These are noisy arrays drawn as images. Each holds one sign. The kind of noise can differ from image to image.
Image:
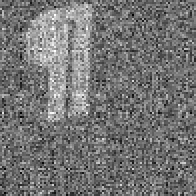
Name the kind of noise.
low rank plus noise
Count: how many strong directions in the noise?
three or four
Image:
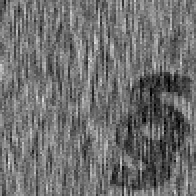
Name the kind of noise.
streaked along the columns
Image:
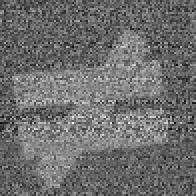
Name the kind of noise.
rows of uneven size
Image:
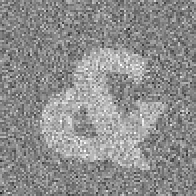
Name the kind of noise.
low rank plus noise
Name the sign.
ampersand
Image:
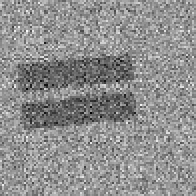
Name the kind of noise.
low rank plus noise
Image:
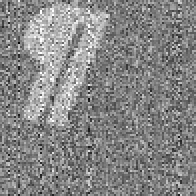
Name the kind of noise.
columns of uneven size
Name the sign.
pilcrow
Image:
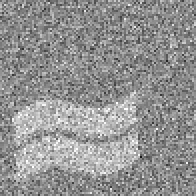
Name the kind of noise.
independent entries
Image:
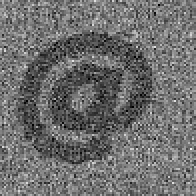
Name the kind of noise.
low rank plus noise
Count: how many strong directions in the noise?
three or four
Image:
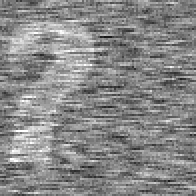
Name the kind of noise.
streaked along the rows
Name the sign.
question mark
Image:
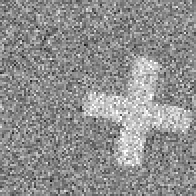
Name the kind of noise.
independent entries
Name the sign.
plus sign
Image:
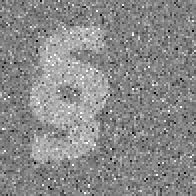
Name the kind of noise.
heavy tails
